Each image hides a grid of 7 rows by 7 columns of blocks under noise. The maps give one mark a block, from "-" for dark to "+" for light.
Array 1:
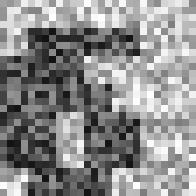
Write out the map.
+ + + + + + +
+ - - - - + +
- - - + + + +
- - - - + + +
- - + - - + +
- - + - - + +
+ - - - + + +
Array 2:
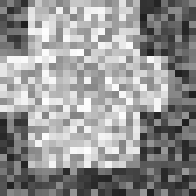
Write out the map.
- + + + + - -
- + + + + - -
+ + + + + + -
+ + + + + + -
- + + + + - -
- + + + + - -
- - - - - - -
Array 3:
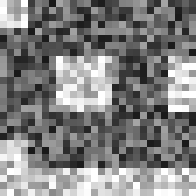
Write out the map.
+ - - - - - -
- - - - - - -
- - + + - - +
- - + + - - +
- - - - - - -
+ - - - - - -
+ + + + + + +
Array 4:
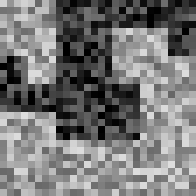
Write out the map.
+ + - - - - -
+ + - - + + -
- + - - + + +
- - - - - + +
+ + - - - + +
+ + + + + + +
+ + + + + + +
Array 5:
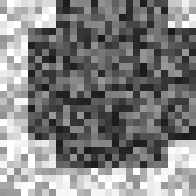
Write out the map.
+ + - - - - +
+ - - - - - -
+ - - - - - -
+ - - - - - -
+ - - - - - -
+ + - - - - +
+ + + + + + +
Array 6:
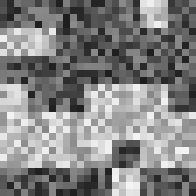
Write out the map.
- - - - - + -
+ + - - - - -
- - - - - - -
+ - - + + + -
+ + + + + + +
+ + + + - + +
- - - - + - -
